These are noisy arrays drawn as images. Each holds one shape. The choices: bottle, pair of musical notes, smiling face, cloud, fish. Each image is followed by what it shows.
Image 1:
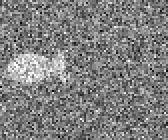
light fish, middle left
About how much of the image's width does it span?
a third
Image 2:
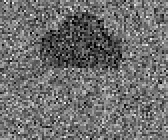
dark cloud
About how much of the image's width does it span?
half
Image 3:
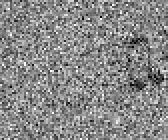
dark pair of musical notes, middle right
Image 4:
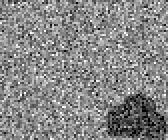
dark cloud, bottom right
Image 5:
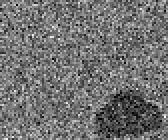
dark cloud, bottom right
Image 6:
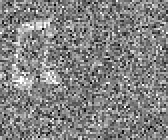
light pair of musical notes
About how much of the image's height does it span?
half
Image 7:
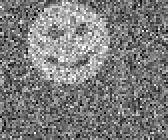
light smiling face
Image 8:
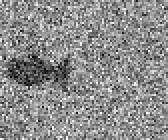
dark fish, middle left
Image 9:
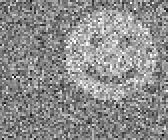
light smiling face
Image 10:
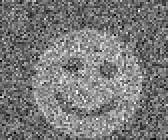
light smiling face
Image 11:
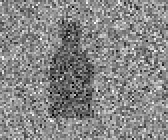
dark bottle
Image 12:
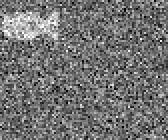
light fish, top left
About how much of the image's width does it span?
a third
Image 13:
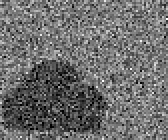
dark cloud
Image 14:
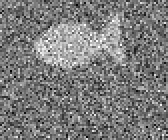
light fish
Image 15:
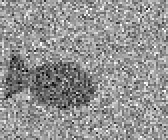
dark fish
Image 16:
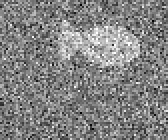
light fish
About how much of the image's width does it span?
half
